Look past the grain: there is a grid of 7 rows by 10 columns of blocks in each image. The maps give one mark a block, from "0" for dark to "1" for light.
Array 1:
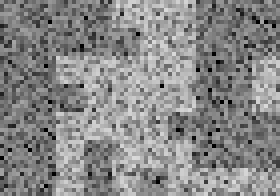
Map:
0 0 0 0 1 1 1 0 0 0
0 0 0 0 0 1 1 0 0 0
0 0 1 1 1 1 1 0 0 1
0 0 0 1 1 1 1 0 0 1
0 0 1 1 1 1 0 0 0 0
0 0 1 0 1 1 1 0 0 0
0 0 1 0 1 0 1 1 1 1
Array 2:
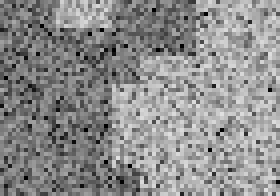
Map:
0 0 1 1 0 0 0 1 1 1
0 0 0 0 0 0 0 1 1 1
0 0 0 0 0 1 1 1 1 1
0 0 0 0 1 1 1 1 1 1
0 0 0 0 1 1 1 1 1 1
0 0 0 0 1 1 1 1 1 1
0 0 0 0 0 1 1 1 1 1
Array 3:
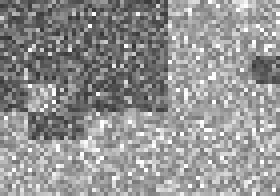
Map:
0 0 0 0 0 0 1 1 1 1
0 0 0 0 0 0 1 1 1 1
0 0 0 0 0 0 1 1 1 0
0 1 0 0 0 0 1 1 1 1
1 0 0 1 1 1 1 1 1 1
1 1 1 1 1 1 1 1 1 1
1 1 1 1 1 1 1 1 1 1
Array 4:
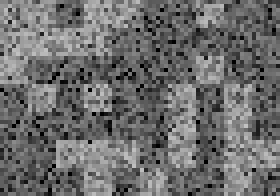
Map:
1 1 0 1 1 0 0 1 0 0
1 1 1 1 0 0 0 0 0 0
1 0 0 0 0 0 0 1 0 0
0 1 0 1 0 0 1 0 1 0
0 0 0 0 0 0 1 0 1 0
0 0 1 1 1 0 1 0 1 1
0 0 0 1 0 1 0 0 1 0
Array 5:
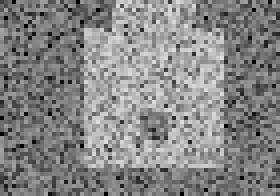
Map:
0 0 0 0 1 1 1 0 0 0
0 0 0 1 1 1 1 1 0 0
0 0 0 1 1 1 1 1 0 0
0 0 0 1 1 1 1 1 0 0
0 0 0 1 1 0 1 1 0 0
0 0 0 1 1 1 1 1 0 0
0 0 0 0 0 0 0 0 0 0
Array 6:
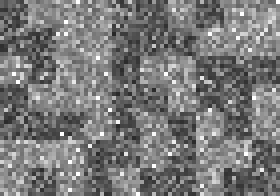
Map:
0 1 1 1 0 0 1 0 1 1
0 0 1 1 0 0 0 1 1 1
1 0 1 1 0 1 1 0 0 0
0 1 1 1 0 0 1 0 0 1
0 0 0 1 0 1 0 1 0 1
1 1 1 0 0 1 0 1 1 0
1 0 1 0 1 0 0 1 0 0
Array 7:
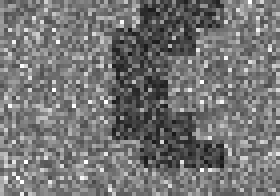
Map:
1 1 1 1 1 0 0 0 1 1
1 1 1 1 0 0 0 1 1 1
1 1 1 1 0 0 1 1 1 1
1 1 1 1 0 0 1 1 1 1
1 1 1 1 0 0 0 1 1 1
1 1 1 1 1 0 0 0 1 1
1 1 1 1 1 1 1 1 1 1
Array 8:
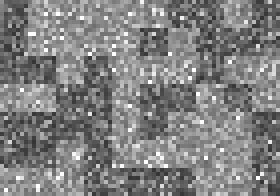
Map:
0 1 1 1 1 1 0 0 1 0
0 1 1 1 1 0 1 0 0 0
0 0 1 0 1 1 1 0 1 1
1 1 0 0 1 0 0 1 0 1
0 0 0 0 1 0 1 1 1 0
0 0 1 0 1 1 1 1 1 0
1 1 1 0 0 0 0 1 1 0
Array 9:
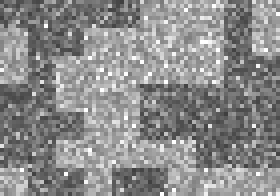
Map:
0 0 0 0 0 1 1 1 0 1
1 0 0 1 1 1 1 1 0 1
1 0 1 1 1 1 1 1 0 0
0 0 1 1 1 0 0 0 0 0
0 0 0 1 1 0 0 0 0 0
0 0 1 1 1 1 1 0 0 0
1 0 0 1 0 0 1 1 1 1
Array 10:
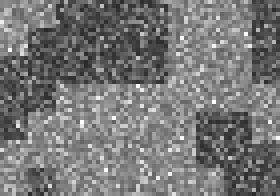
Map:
1 1 0 0 0 0 1 1 1 0
1 0 0 0 0 0 1 1 1 0
0 0 0 0 0 0 1 1 1 0
0 0 1 1 1 1 1 1 1 1
0 1 1 1 1 1 1 0 0 1
1 1 1 1 1 1 1 0 0 0
1 0 1 1 1 1 1 1 0 0
